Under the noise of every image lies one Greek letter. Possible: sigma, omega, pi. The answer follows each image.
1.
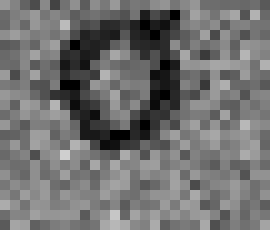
sigma
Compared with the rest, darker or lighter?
darker
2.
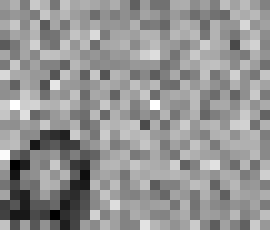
omega
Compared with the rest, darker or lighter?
darker
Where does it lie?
bottom left
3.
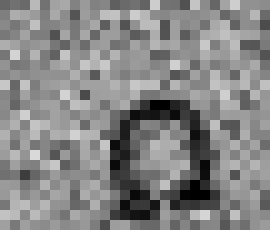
omega
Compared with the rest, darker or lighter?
darker
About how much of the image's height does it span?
half
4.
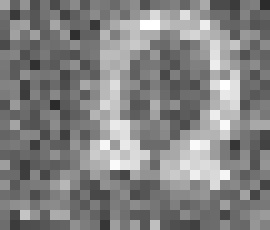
omega
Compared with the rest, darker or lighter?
lighter
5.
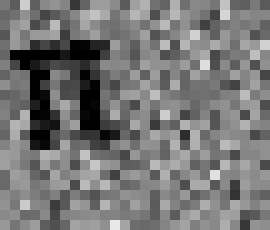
pi
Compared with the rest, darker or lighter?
darker
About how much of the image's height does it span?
half
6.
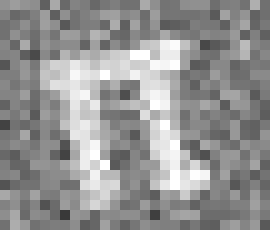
pi
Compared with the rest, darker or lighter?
lighter
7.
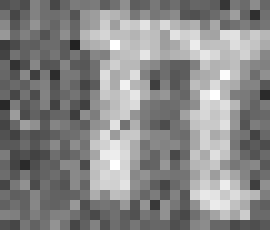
pi
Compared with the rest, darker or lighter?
lighter
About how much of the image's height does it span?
nearly all
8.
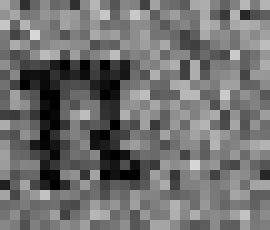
pi
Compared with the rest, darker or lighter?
darker
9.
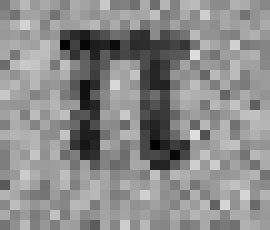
pi
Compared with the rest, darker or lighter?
darker
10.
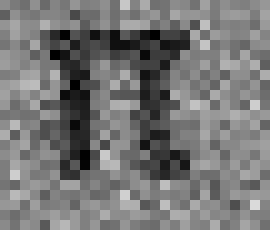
pi
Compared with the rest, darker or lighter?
darker
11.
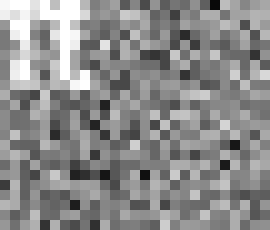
pi
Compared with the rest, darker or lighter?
lighter
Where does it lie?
top left
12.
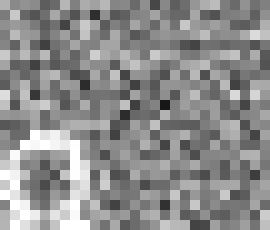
omega
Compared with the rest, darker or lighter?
lighter
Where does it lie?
bottom left
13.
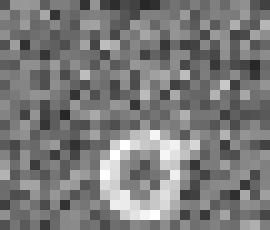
sigma
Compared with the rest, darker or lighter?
lighter
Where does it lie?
bottom middle
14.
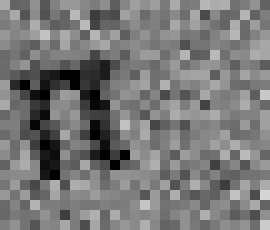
pi
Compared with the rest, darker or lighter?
darker
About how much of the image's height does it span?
half
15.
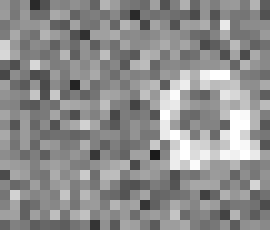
omega
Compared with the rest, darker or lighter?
lighter
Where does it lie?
middle right
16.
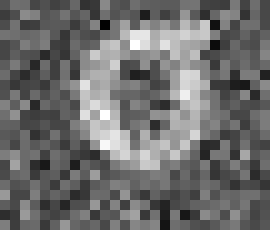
sigma
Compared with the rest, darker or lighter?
lighter
